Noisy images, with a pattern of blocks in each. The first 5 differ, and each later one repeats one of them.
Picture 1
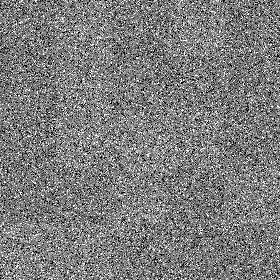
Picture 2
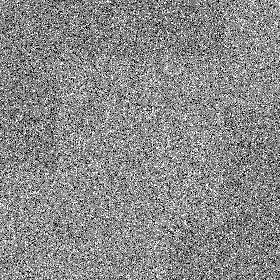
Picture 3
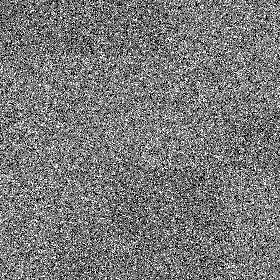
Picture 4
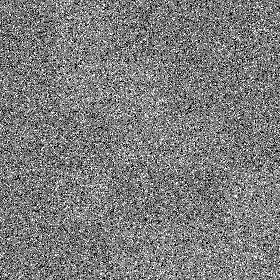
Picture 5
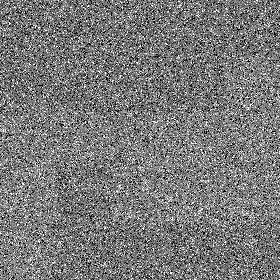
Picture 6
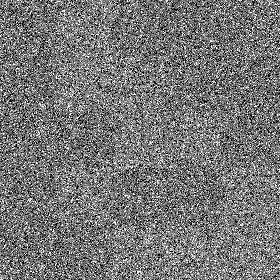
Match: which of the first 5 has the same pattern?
4
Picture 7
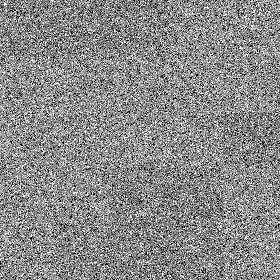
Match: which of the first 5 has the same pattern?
3
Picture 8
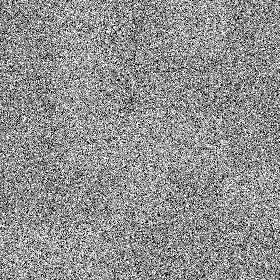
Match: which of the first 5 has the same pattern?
1
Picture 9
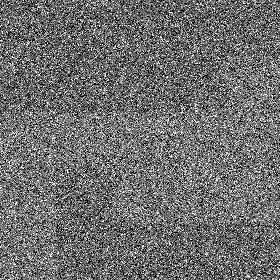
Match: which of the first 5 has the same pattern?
5
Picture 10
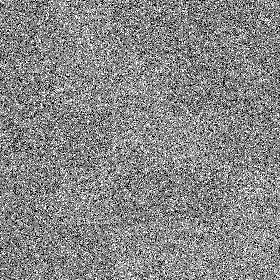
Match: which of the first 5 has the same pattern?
4
